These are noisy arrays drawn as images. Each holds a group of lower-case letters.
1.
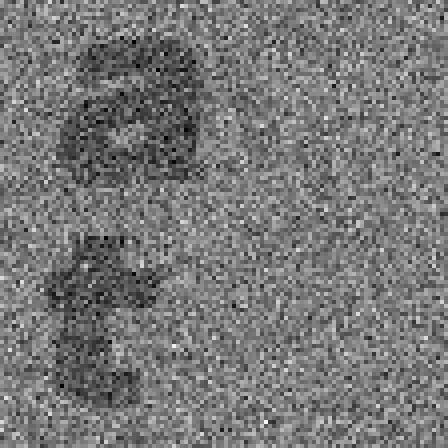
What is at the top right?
nothing
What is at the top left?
a
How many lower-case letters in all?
2
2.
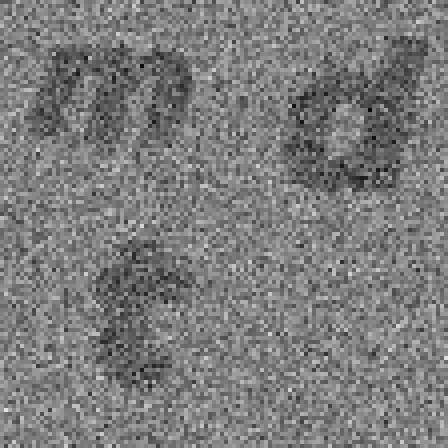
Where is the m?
top left
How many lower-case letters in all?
3
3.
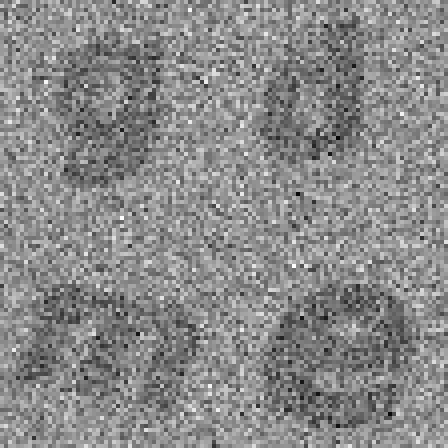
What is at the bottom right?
e
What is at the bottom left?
m
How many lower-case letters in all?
4
